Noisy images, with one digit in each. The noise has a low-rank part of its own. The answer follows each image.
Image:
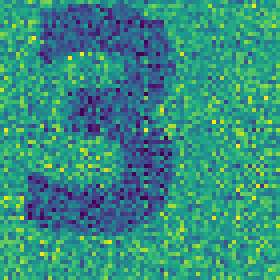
3
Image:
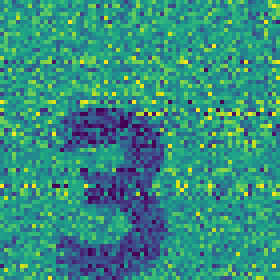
3
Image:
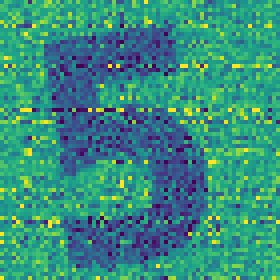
5
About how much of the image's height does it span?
nearly all
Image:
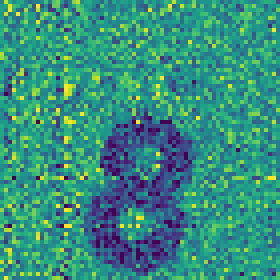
8
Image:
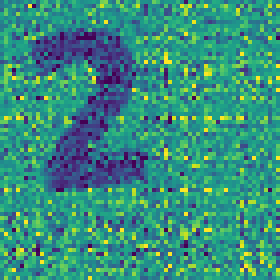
2
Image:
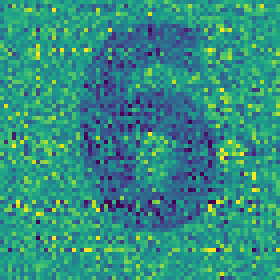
6
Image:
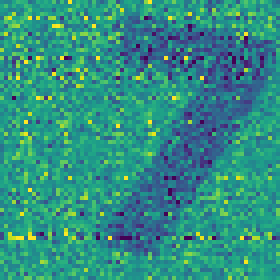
7
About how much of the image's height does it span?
nearly all
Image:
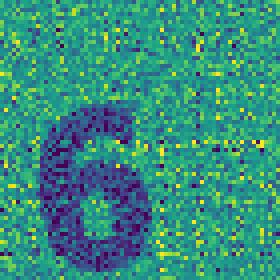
6
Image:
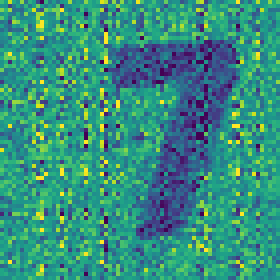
7
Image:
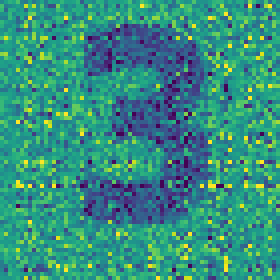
3
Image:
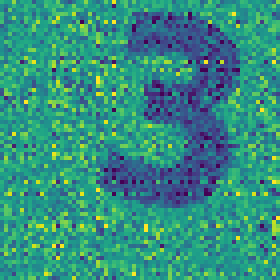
3
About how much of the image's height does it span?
two thirds
